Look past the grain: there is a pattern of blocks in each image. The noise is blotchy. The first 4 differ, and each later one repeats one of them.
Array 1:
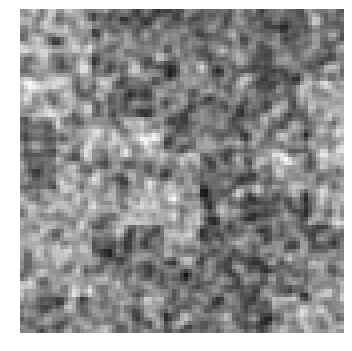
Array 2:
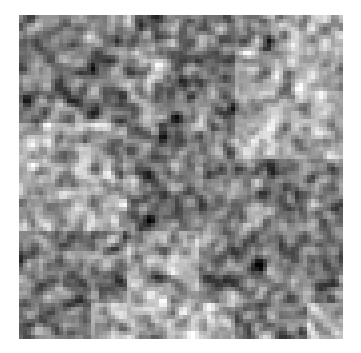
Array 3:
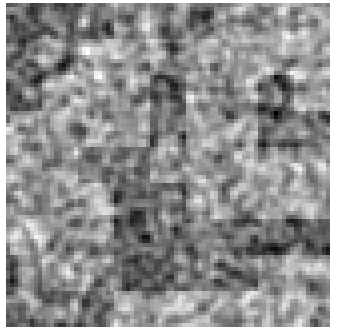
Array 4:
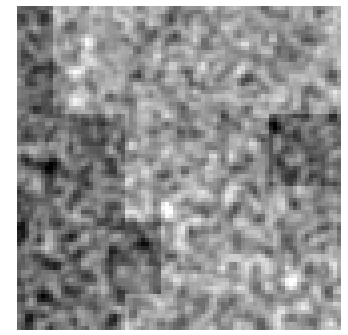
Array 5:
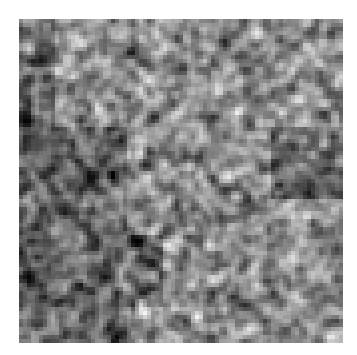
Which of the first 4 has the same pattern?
4
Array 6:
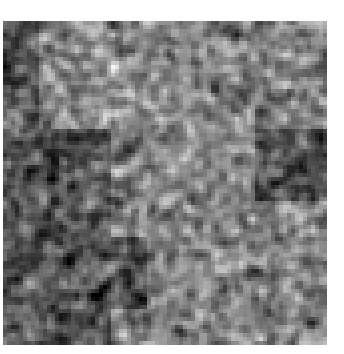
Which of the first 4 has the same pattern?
4
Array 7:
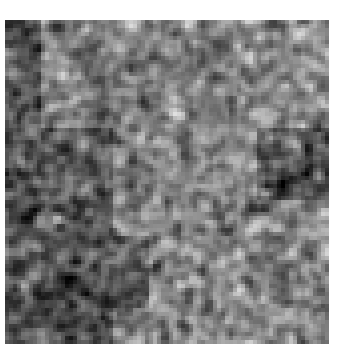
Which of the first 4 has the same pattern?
4
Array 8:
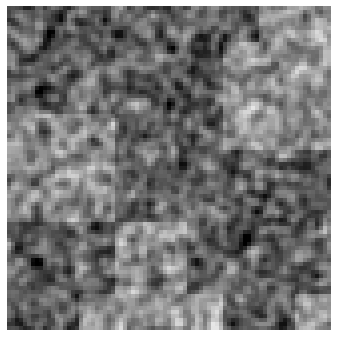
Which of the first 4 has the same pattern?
2
